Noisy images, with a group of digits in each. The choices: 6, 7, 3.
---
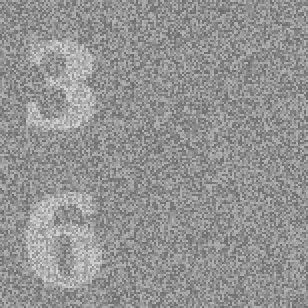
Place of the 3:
top left
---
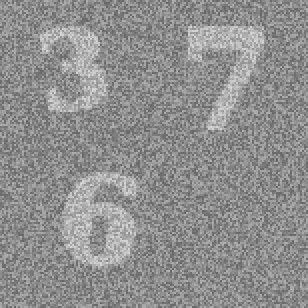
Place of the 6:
bottom left
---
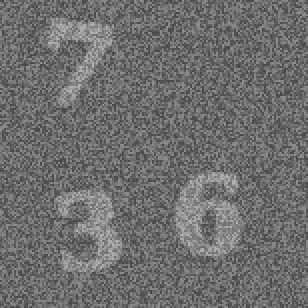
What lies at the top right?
nothing
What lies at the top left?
7
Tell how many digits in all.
3
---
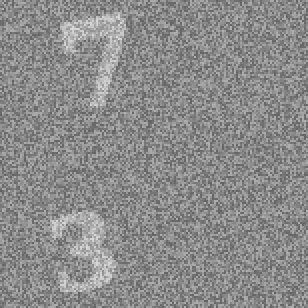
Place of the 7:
top left
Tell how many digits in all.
2
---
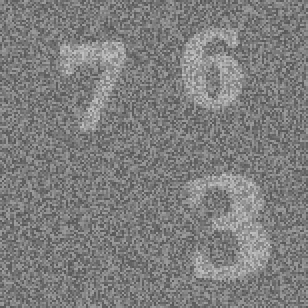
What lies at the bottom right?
3
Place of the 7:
top left
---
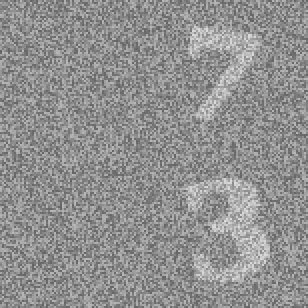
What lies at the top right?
7
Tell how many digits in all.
2
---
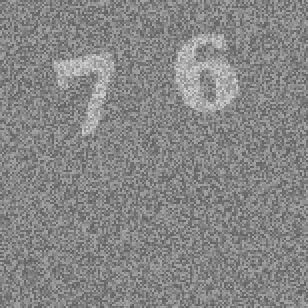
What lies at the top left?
7
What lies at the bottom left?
nothing
